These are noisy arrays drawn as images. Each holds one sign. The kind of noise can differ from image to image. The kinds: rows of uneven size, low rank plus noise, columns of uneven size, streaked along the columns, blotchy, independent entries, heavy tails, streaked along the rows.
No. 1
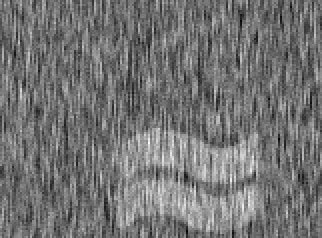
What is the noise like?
streaked along the columns
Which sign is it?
approximately sign
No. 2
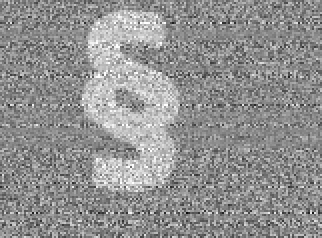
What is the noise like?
rows of uneven size
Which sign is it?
section sign
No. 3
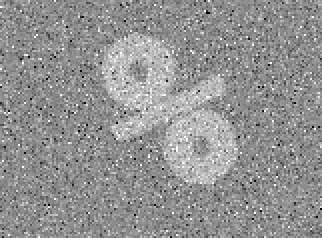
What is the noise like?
heavy tails
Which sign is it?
percent sign
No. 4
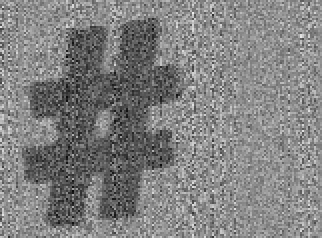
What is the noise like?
columns of uneven size
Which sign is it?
hash sign
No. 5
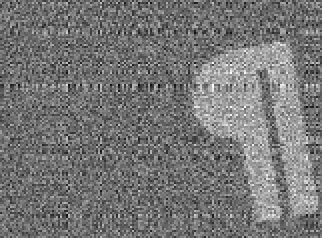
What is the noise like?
low rank plus noise
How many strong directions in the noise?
one
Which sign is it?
pilcrow
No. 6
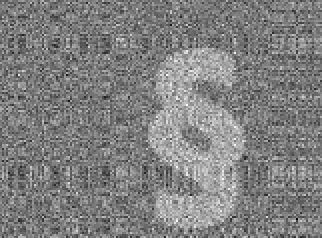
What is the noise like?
low rank plus noise
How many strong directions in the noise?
one
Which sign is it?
section sign
